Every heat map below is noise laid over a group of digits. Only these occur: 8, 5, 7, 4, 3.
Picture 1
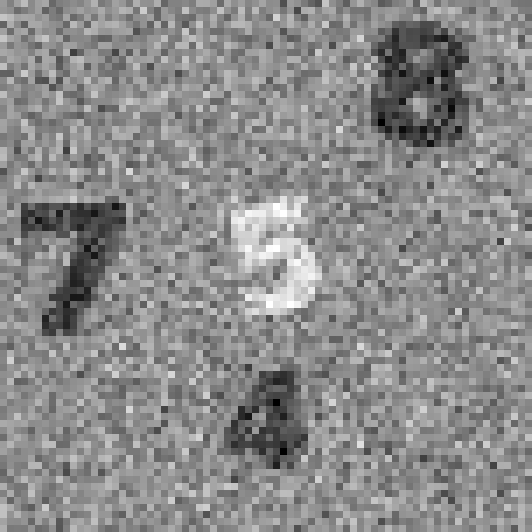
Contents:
top right: dark 8; middle left: dark 7; centre: light 5; bottom middle: dark 4
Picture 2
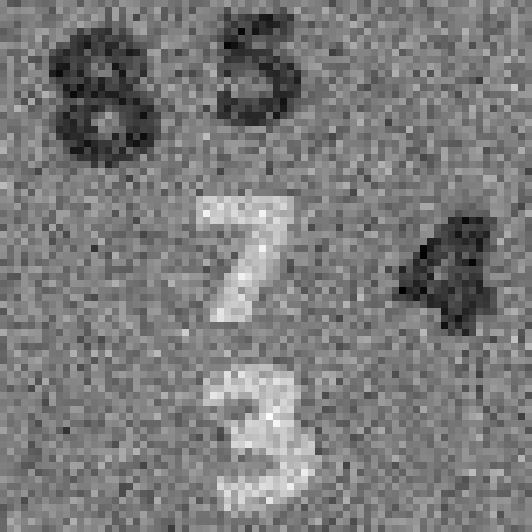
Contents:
top left: dark 8; top middle: dark 5; centre: light 7; middle right: dark 4; bottom middle: light 3
